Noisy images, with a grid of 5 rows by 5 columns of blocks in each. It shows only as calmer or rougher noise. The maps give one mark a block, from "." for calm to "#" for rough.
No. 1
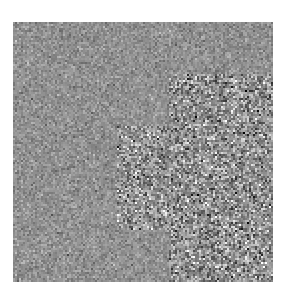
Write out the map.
. . . . .
. . . # #
. . # # #
. . # # #
. . . # #
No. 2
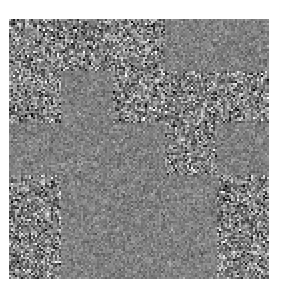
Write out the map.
# # # . .
# . # # #
. . . # .
# . . . #
# . . . #
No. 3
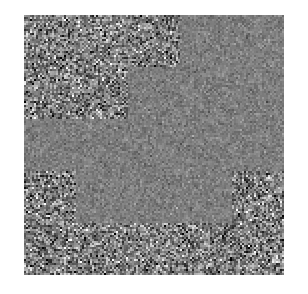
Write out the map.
# # # . .
# # . . .
. . . . .
# . . . #
# # # # #
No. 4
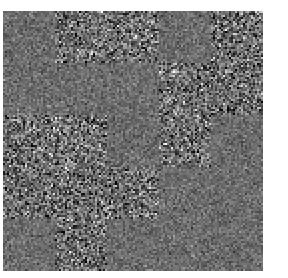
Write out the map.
. # # . #
. . . # #
# # . # .
# # # . .
. # . . .
